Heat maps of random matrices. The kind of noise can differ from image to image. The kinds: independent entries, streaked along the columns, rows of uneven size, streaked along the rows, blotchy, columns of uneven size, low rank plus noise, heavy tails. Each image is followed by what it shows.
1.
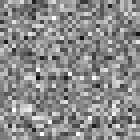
low rank plus noise
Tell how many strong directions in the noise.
five to eight
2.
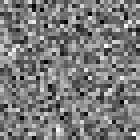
independent entries
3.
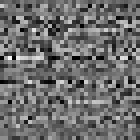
rows of uneven size
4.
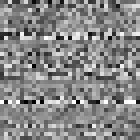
rows of uneven size
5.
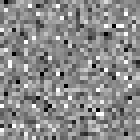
heavy tails
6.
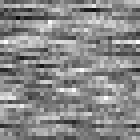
streaked along the rows
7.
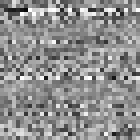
rows of uneven size
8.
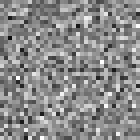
independent entries
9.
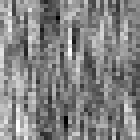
streaked along the columns
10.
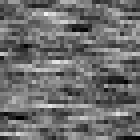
streaked along the rows
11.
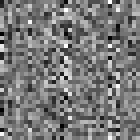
columns of uneven size
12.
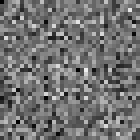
low rank plus noise
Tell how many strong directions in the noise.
five to eight
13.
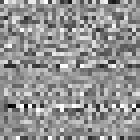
rows of uneven size
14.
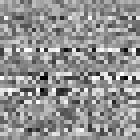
rows of uneven size
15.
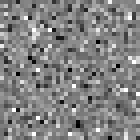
heavy tails
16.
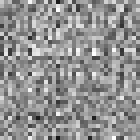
low rank plus noise
